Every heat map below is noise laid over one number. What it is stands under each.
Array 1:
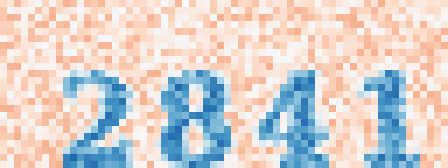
2841
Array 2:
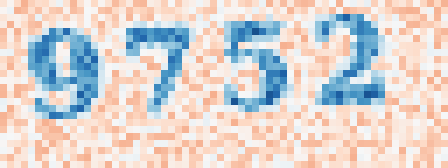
9752
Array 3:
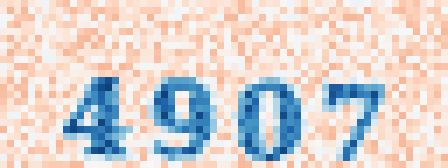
4907
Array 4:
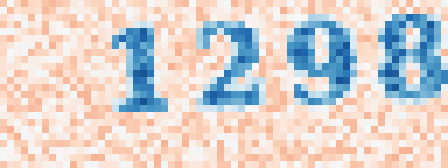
1298
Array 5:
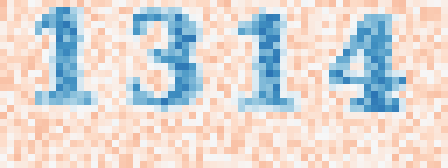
1314
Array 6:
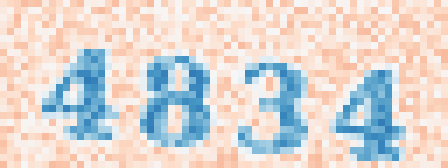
4834
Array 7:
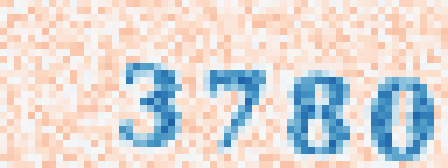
3780
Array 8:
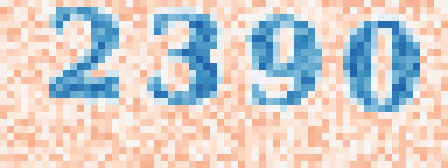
2390
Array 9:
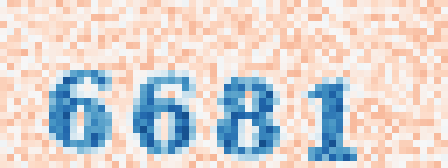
6681
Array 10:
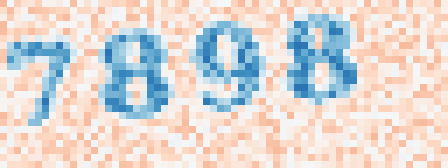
7898
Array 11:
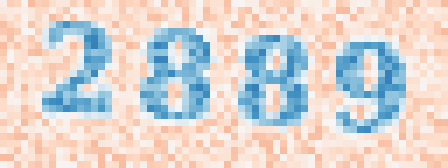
2889
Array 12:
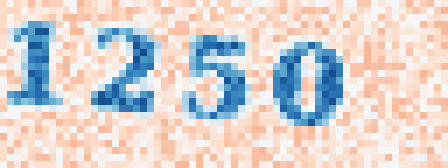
1250
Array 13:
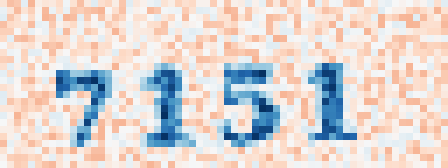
7151
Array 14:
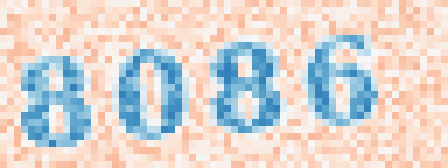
8086
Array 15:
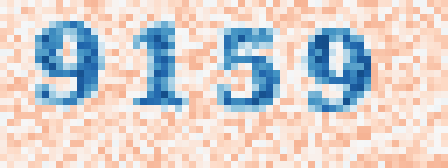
9159
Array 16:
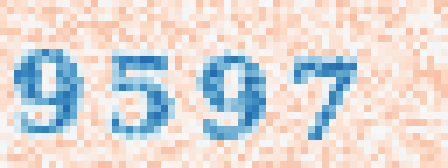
9597
